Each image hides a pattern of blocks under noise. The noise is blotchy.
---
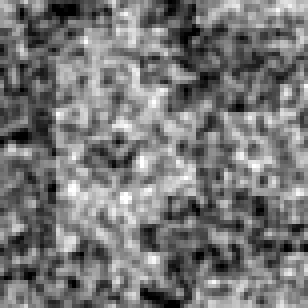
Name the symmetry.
top and bottom mirror each other
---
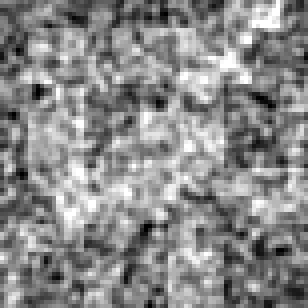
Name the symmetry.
mirrored about the diagonal from the top left
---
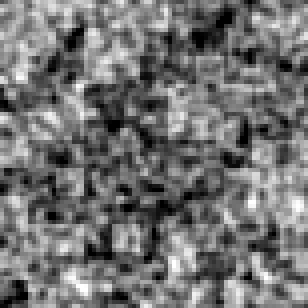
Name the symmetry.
mirrored about the diagonal from the bottom left
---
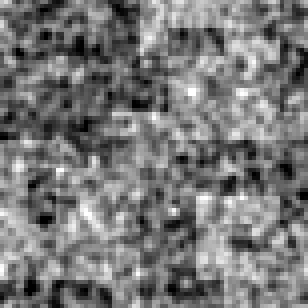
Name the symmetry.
mirrored about the diagonal from the top left
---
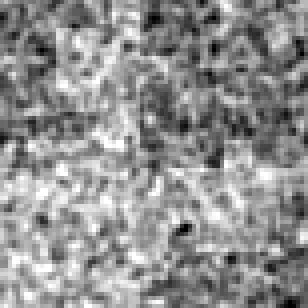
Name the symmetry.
mirrored about the diagonal from the bottom left
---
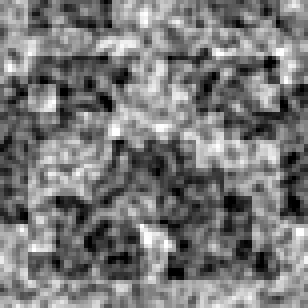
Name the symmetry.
left and right mirror each other
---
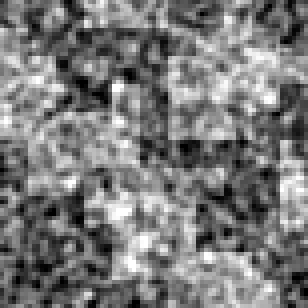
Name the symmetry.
mirrored about the diagonal from the bottom left
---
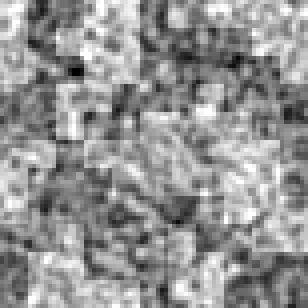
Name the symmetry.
no symmetry
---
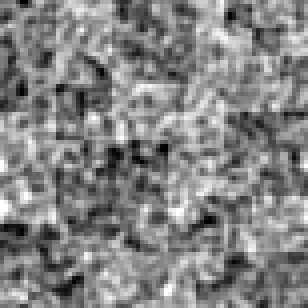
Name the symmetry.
mirrored about the diagonal from the bottom left
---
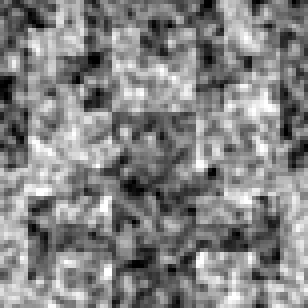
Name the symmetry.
left and right mirror each other
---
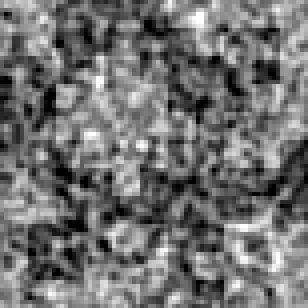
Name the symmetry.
mirrored about the diagonal from the top left
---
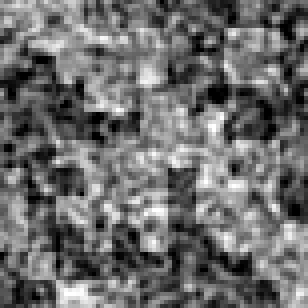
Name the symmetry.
mirrored about the diagonal from the bottom left
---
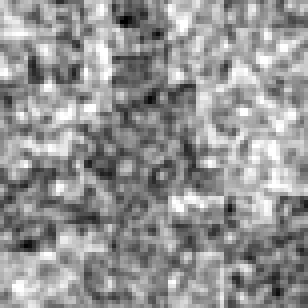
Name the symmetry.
no symmetry
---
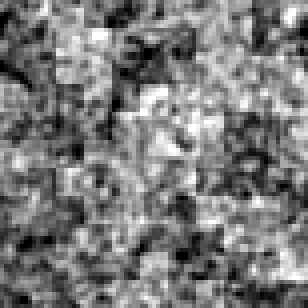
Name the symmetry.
mirrored about the diagonal from the bottom left
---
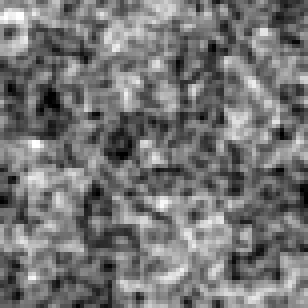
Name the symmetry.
the same after a half turn
